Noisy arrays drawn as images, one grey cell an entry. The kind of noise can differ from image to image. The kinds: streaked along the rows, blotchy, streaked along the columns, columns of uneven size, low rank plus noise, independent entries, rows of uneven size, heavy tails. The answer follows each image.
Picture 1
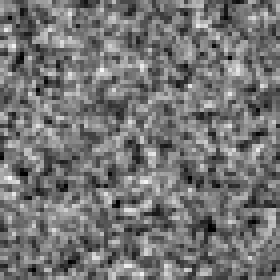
blotchy
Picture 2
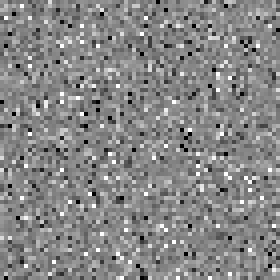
heavy tails
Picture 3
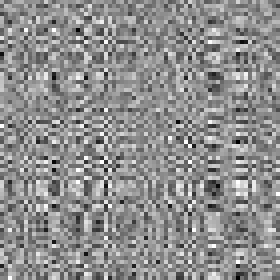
low rank plus noise
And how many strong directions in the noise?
one
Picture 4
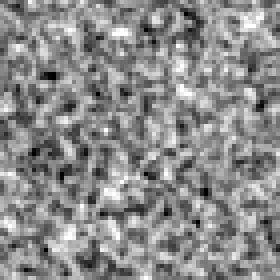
blotchy
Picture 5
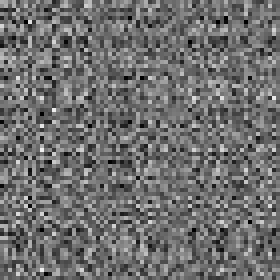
low rank plus noise
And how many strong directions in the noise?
three or four
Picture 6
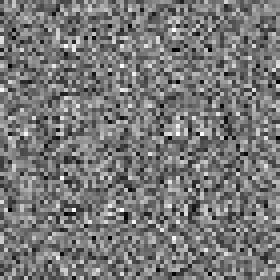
low rank plus noise
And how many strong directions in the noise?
five to eight
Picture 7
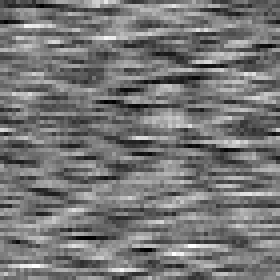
streaked along the rows
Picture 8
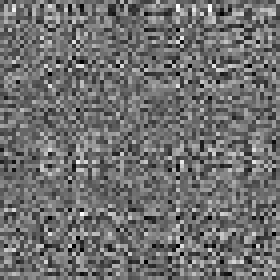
low rank plus noise
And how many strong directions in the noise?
three or four
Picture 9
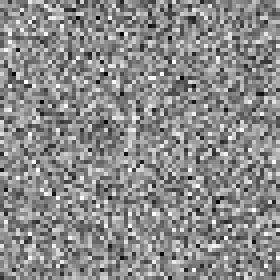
independent entries
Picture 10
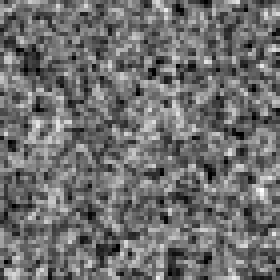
blotchy
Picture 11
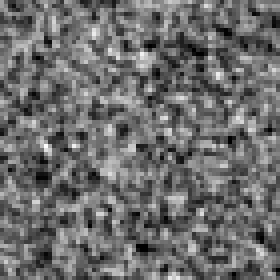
blotchy
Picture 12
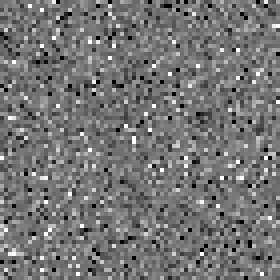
heavy tails
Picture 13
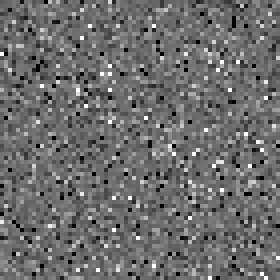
heavy tails
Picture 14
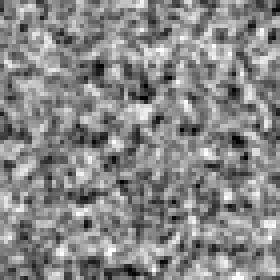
blotchy
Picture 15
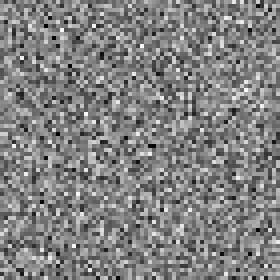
independent entries
